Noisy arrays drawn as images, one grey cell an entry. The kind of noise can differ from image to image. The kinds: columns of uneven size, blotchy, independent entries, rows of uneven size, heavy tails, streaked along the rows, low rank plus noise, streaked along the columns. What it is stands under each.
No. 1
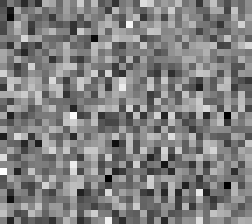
low rank plus noise
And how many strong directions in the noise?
three or four
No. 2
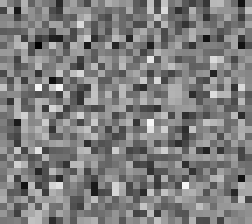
low rank plus noise
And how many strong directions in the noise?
five to eight
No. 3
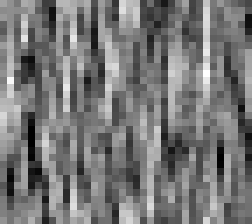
streaked along the columns
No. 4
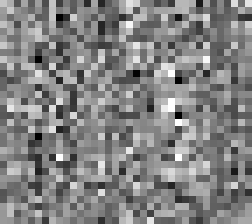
low rank plus noise
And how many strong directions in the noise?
three or four
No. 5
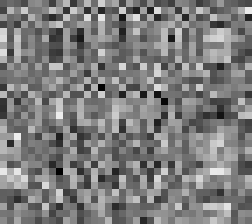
low rank plus noise
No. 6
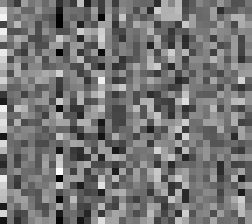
columns of uneven size
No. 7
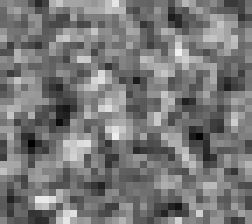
blotchy
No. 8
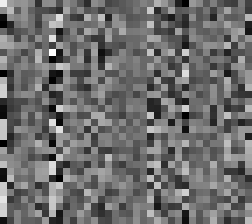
columns of uneven size
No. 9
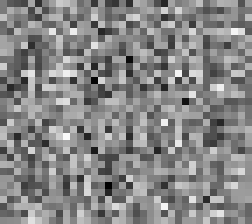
low rank plus noise
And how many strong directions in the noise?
five to eight
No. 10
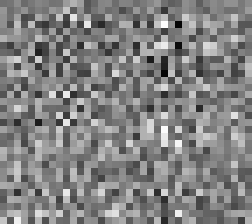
low rank plus noise
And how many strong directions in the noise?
three or four
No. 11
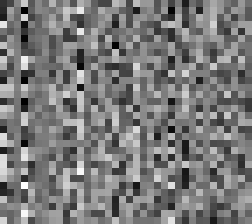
columns of uneven size
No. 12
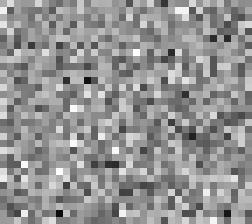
independent entries
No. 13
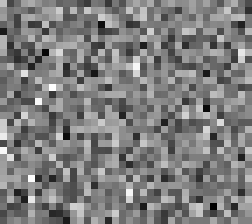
independent entries
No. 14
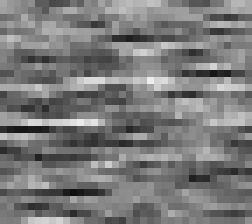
streaked along the rows
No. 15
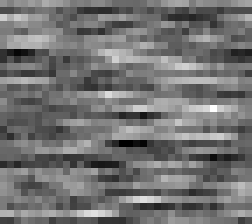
streaked along the rows
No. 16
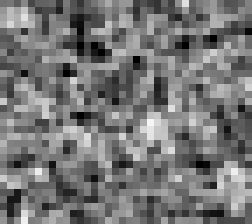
blotchy
